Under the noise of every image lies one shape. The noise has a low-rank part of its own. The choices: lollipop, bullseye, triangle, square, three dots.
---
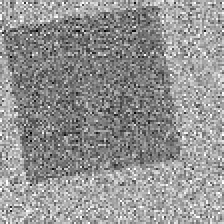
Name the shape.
square
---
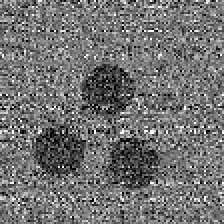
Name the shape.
three dots
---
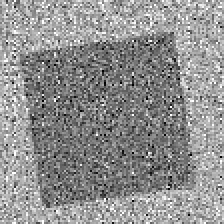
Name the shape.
square
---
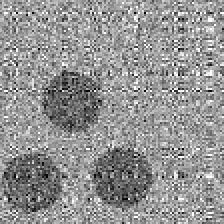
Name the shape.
three dots
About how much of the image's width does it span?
two thirds
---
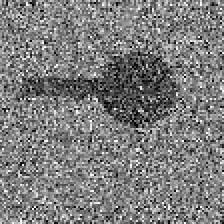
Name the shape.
lollipop
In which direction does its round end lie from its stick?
right
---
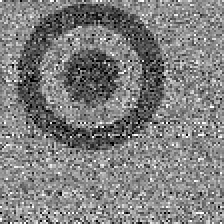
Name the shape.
bullseye
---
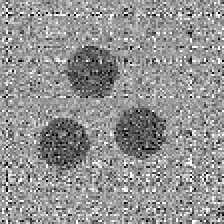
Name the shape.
three dots
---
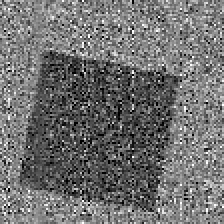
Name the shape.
square
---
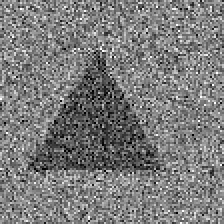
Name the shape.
triangle
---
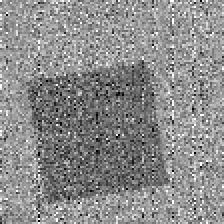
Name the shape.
square
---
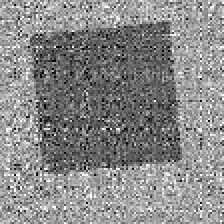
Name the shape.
square
